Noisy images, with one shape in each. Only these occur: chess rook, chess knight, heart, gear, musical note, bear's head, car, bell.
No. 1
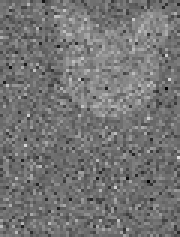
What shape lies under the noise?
bear's head
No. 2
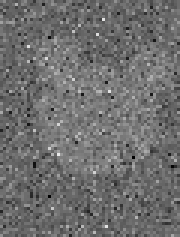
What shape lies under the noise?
bear's head
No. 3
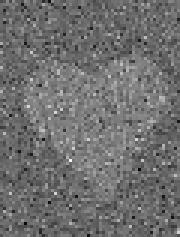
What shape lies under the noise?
heart
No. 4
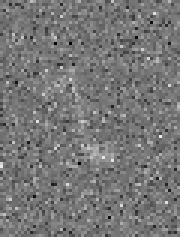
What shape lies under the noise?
musical note
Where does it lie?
centre
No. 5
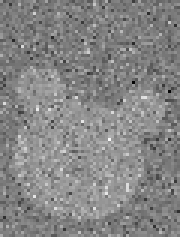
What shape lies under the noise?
bear's head
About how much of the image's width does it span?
nearly all
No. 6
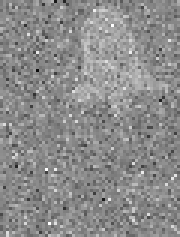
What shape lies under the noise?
bell
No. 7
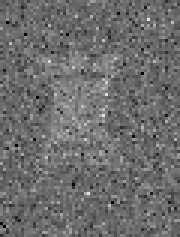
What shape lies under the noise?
chess rook
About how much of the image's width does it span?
half
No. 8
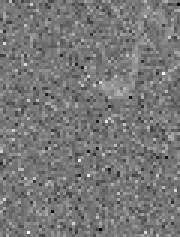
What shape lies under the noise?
musical note
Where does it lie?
top right
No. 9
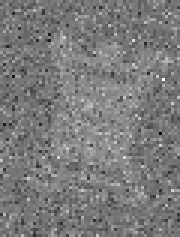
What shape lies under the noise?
chess rook
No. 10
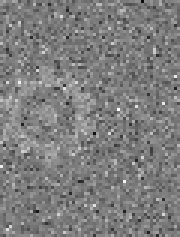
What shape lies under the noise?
gear
